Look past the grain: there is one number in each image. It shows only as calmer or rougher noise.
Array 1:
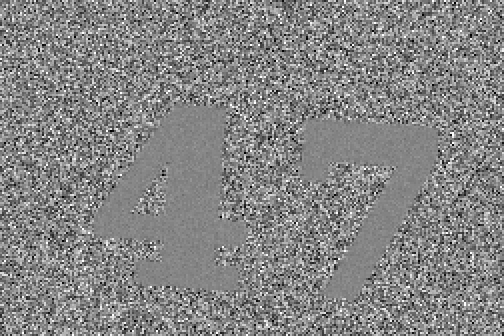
47
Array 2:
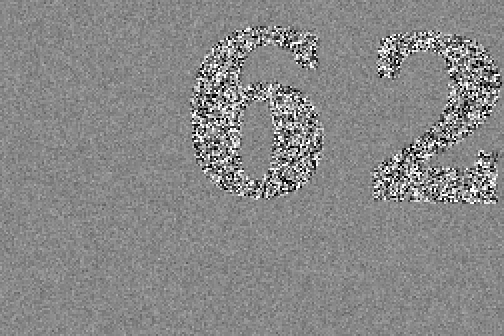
62
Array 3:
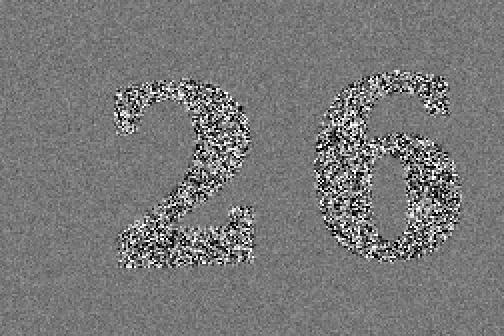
26
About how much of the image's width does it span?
two thirds
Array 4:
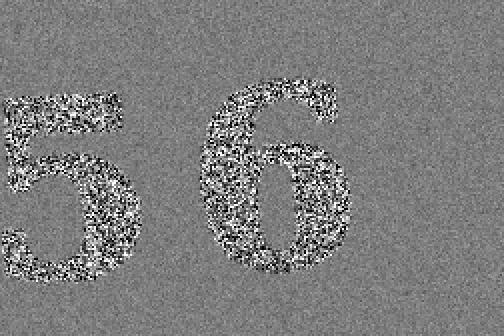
56
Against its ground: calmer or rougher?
rougher
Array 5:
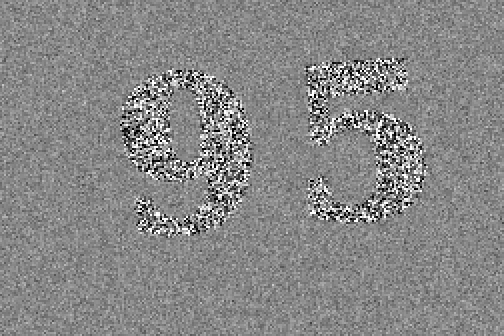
95
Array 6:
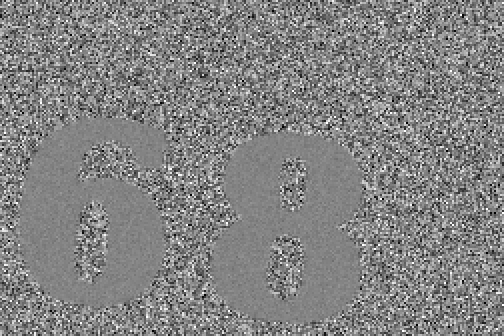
68
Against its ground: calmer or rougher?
calmer
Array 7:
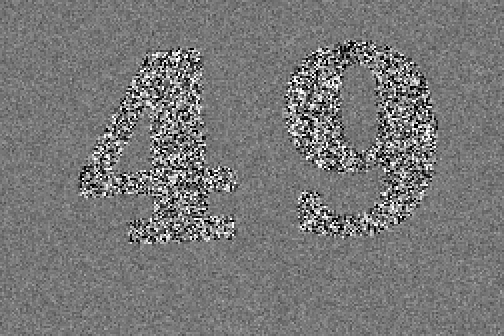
49
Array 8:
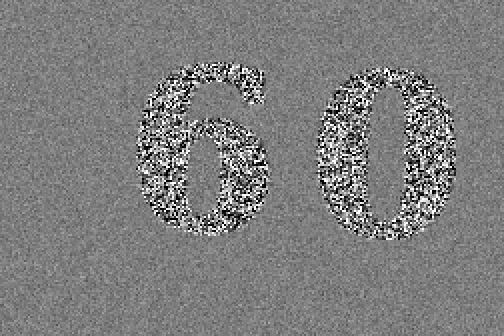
60
